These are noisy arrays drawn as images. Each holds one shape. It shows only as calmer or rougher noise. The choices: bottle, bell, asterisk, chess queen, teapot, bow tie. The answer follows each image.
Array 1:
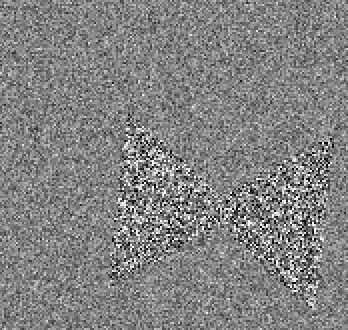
bow tie
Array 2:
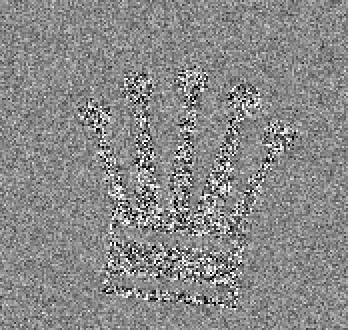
chess queen
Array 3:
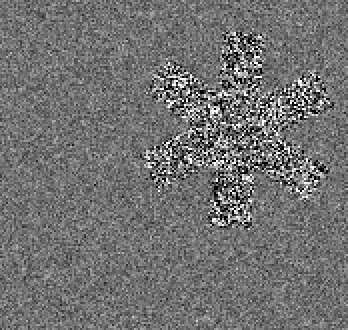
asterisk
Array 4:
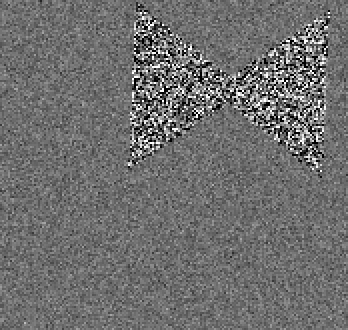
bow tie
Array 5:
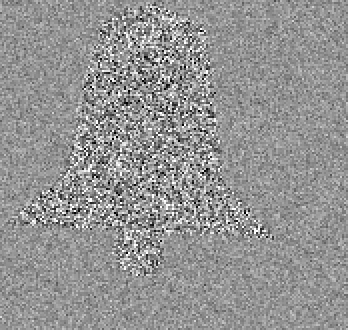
bell
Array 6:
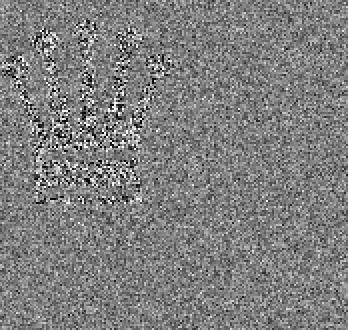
chess queen
